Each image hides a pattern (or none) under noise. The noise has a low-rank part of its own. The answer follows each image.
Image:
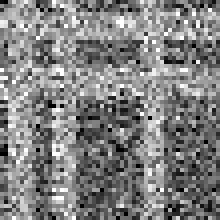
bands of rows crossing bands of columns
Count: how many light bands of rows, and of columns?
2 and 3
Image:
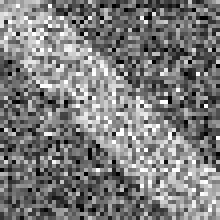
a diagonal band
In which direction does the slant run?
top left to bottom right
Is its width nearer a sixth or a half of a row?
a half
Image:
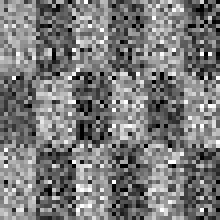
a checkerboard
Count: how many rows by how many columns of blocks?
3 by 6
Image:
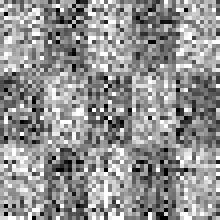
a checkerboard
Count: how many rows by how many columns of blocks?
3 by 5
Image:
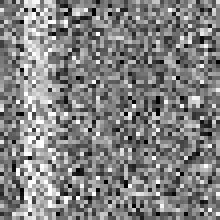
one band of columns
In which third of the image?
left
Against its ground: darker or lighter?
lighter
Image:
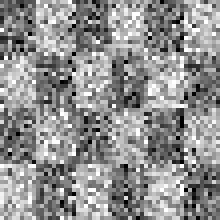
a checkerboard
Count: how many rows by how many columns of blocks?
4 by 6
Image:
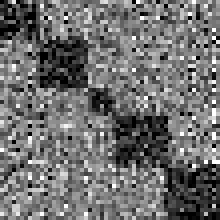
blocks along the diagonal
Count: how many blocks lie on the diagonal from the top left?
5
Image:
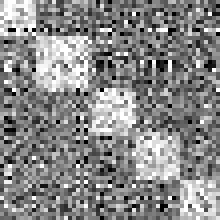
blocks along the diagonal
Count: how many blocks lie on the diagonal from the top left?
5
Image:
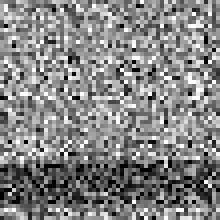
one band of rows
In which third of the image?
bottom
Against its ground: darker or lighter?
darker
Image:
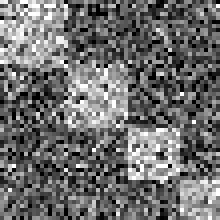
blocks along the diagonal
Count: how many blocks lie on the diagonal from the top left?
4
